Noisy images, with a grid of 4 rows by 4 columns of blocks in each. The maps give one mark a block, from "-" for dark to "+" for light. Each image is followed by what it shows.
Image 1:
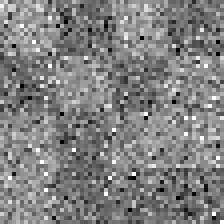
+ - + -
- + - +
+ - + +
+ - - -
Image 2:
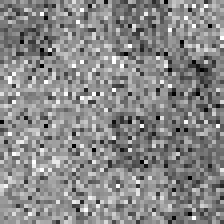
- + - +
+ + + -
+ + - -
+ + + -
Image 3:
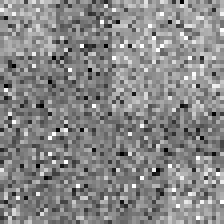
+ - + +
- - + +
- - - -
- - - +
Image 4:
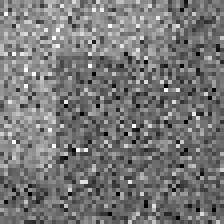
+ + + -
+ - - -
+ - - -
- - - -
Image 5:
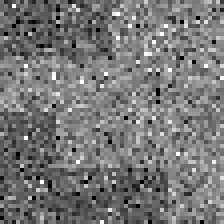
- - + +
+ + + +
- + + +
- - - +
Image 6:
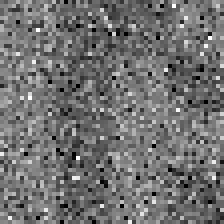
+ - - +
+ - + -
+ - + +
+ - + -
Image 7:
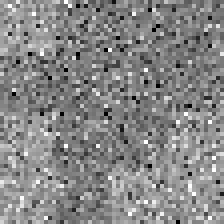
+ - - -
- - - -
+ - - +
+ - + +
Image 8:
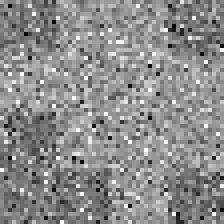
- + + -
+ + + +
- + + +
- - + -
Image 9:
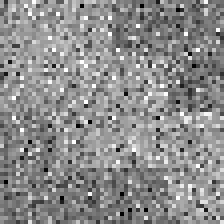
+ + - -
+ + + -
- + + +
- - - +
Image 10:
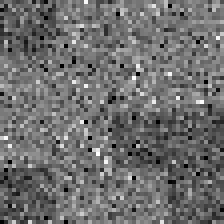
- + + +
+ + + +
+ + - -
- + + -
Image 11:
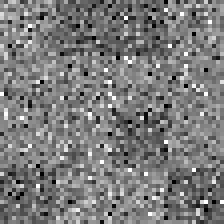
+ - - +
+ + + +
+ + - +
- + + -
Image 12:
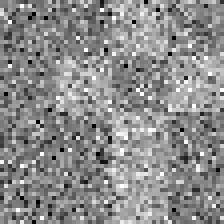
- - + -
- + - +
- - + -
- - + -
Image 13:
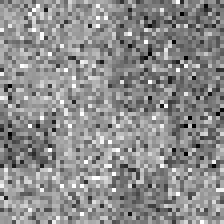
+ + - -
+ + - -
- + + -
+ + - +
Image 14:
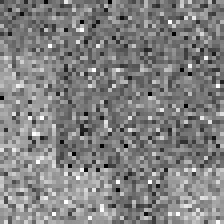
- - - -
+ - - -
+ - - -
+ + - +
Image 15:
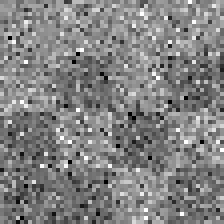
+ + + +
+ - + -
- + - +
- - + -
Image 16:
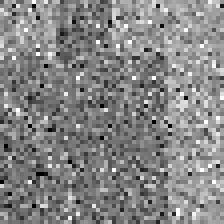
+ - + +
- - - +
- - - +
- - - +
